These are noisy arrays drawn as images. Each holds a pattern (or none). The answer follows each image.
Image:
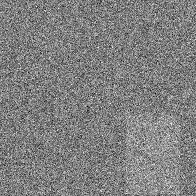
one block
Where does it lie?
bottom right
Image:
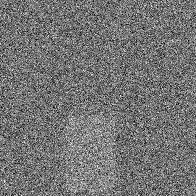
one block
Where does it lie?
bottom middle
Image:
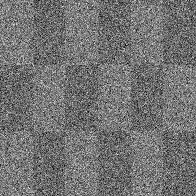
a checkerboard
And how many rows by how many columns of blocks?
3 by 6
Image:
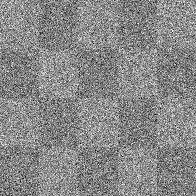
a checkerboard
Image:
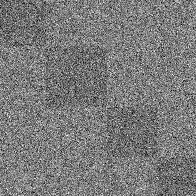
blocks along the diagonal
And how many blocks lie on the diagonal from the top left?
4
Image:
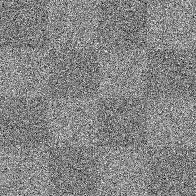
a checkerboard
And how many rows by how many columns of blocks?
4 by 4
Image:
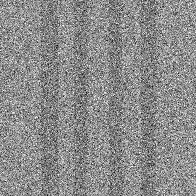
bands of columns
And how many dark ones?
4
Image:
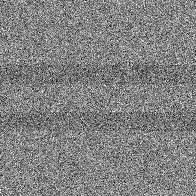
bands of rows
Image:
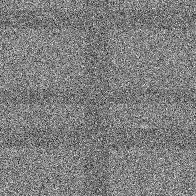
bands of rows crossing bands of columns
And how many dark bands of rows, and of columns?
3 and 1
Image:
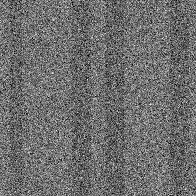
bands of columns
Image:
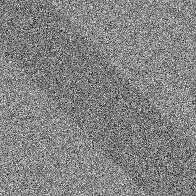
a diagonal band
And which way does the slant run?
top left to bottom right
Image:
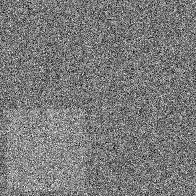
one block
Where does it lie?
bottom left
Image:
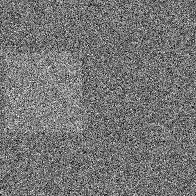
one block
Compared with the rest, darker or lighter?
lighter
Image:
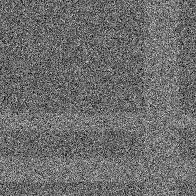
bands of rows crossing bands of columns
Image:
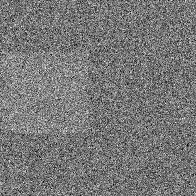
one block
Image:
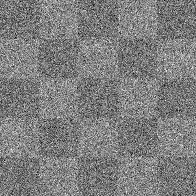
a checkerboard
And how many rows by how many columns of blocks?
5 by 5
